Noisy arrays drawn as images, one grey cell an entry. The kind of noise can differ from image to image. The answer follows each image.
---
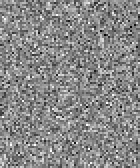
independent entries
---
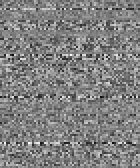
rows of uneven size
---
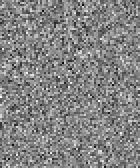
independent entries
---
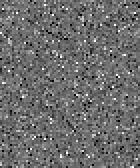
heavy tails
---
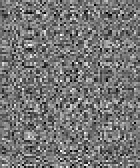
low rank plus noise
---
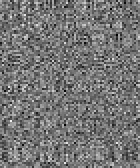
low rank plus noise
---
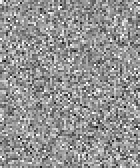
independent entries
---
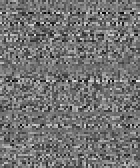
rows of uneven size
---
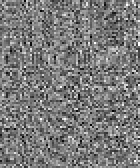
low rank plus noise
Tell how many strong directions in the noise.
five to eight
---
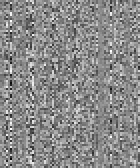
columns of uneven size
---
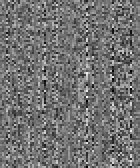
columns of uneven size
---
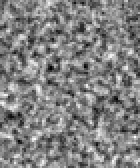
blotchy
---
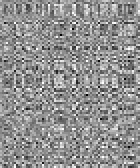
low rank plus noise
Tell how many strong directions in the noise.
one
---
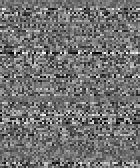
rows of uneven size
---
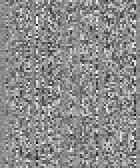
columns of uneven size
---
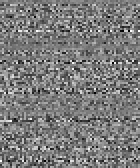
rows of uneven size
